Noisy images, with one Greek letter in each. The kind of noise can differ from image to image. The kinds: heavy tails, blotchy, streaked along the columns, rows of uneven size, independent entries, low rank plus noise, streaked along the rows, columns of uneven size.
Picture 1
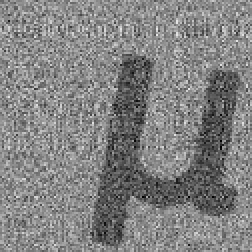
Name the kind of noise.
low rank plus noise
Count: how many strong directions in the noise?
three or four
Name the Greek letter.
mu
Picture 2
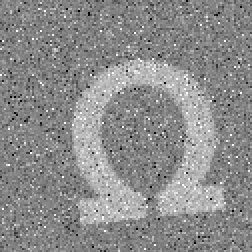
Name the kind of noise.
heavy tails
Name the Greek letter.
omega
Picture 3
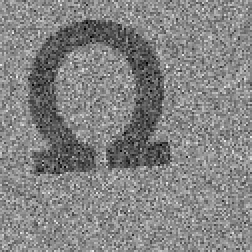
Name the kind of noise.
independent entries
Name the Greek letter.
omega
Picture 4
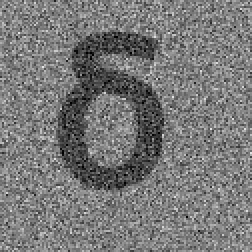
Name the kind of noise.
independent entries
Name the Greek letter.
delta
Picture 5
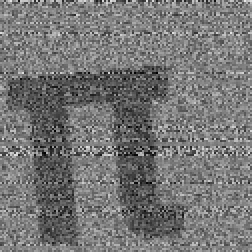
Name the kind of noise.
rows of uneven size
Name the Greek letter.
pi
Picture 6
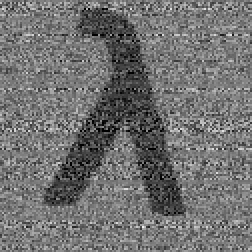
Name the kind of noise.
rows of uneven size
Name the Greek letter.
lambda
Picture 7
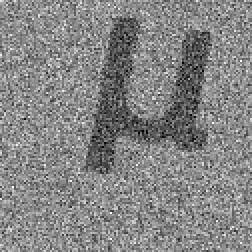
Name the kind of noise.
independent entries
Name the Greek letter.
mu
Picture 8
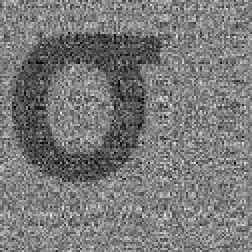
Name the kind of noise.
low rank plus noise
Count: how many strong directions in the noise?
three or four
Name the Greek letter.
sigma
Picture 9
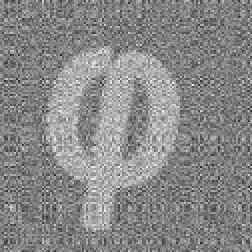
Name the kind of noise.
low rank plus noise
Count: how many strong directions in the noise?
one
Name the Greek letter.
phi
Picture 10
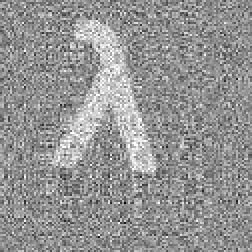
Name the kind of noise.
low rank plus noise
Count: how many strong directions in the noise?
three or four
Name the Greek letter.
lambda
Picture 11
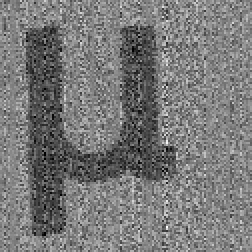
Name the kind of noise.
columns of uneven size
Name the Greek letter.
mu
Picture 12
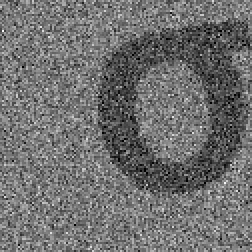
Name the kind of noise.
independent entries
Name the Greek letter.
sigma
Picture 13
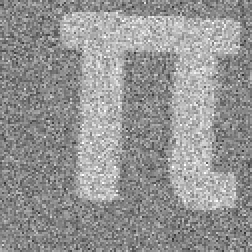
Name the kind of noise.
independent entries
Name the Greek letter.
pi
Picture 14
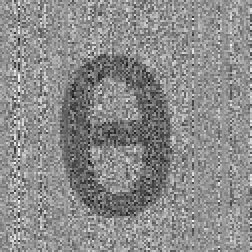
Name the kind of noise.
columns of uneven size
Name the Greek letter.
theta
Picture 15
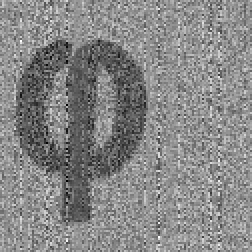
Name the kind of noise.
columns of uneven size
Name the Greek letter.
phi
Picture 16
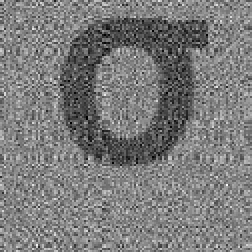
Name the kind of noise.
low rank plus noise
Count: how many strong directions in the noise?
one
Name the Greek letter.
sigma
